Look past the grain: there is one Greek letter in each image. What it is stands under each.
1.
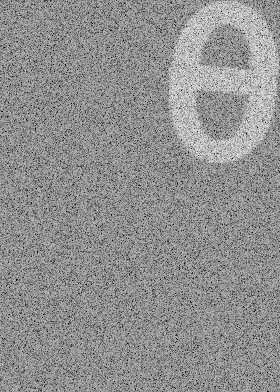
theta
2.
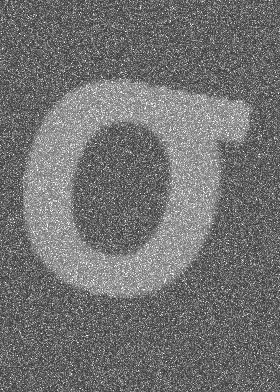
sigma
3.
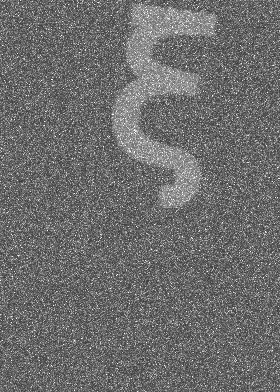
xi
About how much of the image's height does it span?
half
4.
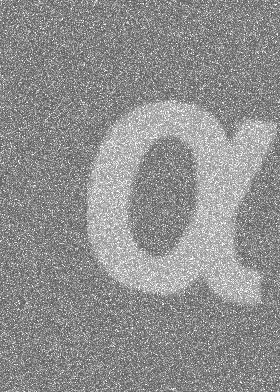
alpha
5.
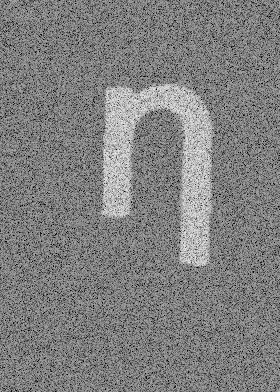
eta
